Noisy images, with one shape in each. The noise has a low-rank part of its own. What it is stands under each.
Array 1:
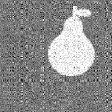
pear
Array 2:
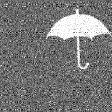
umbrella
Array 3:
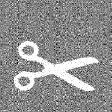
pair of scissors
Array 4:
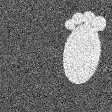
footprint
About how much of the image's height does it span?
two thirds
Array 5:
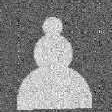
chess pawn
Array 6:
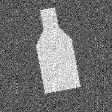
bottle
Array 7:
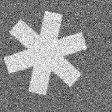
asterisk
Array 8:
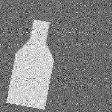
bottle
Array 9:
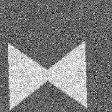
bow tie
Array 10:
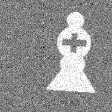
chess bishop
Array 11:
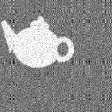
teapot
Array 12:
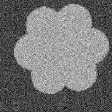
flower
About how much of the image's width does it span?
nearly all
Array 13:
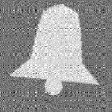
bell
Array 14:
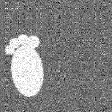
footprint
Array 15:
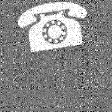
telephone
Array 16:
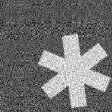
asterisk
